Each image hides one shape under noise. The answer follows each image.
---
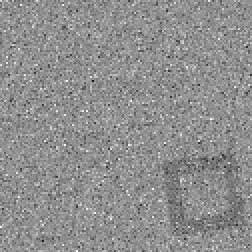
square frame
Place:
bottom right
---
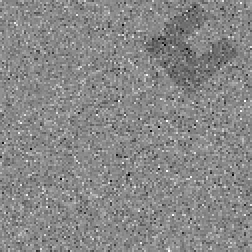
square with a notch
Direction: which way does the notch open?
up and right
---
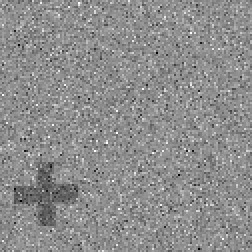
cross
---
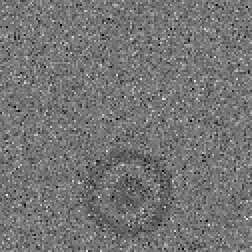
bullseye
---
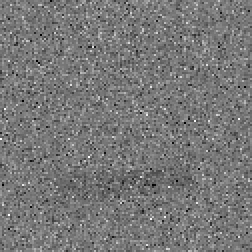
bar
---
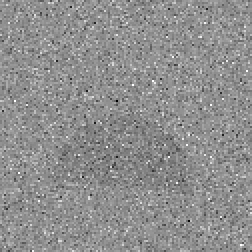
half disc
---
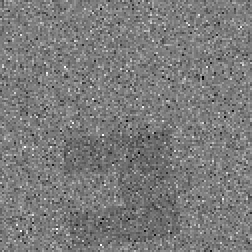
square with a notch
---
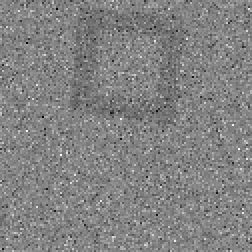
square frame
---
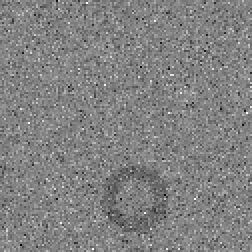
ring
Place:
bottom middle
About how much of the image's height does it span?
a quarter
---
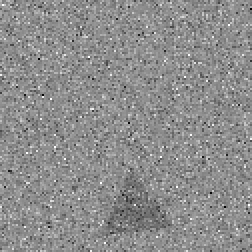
triangle
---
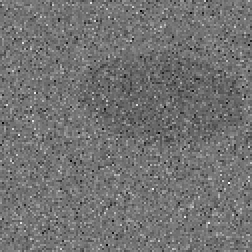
ellipse
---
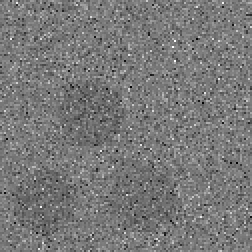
three dots
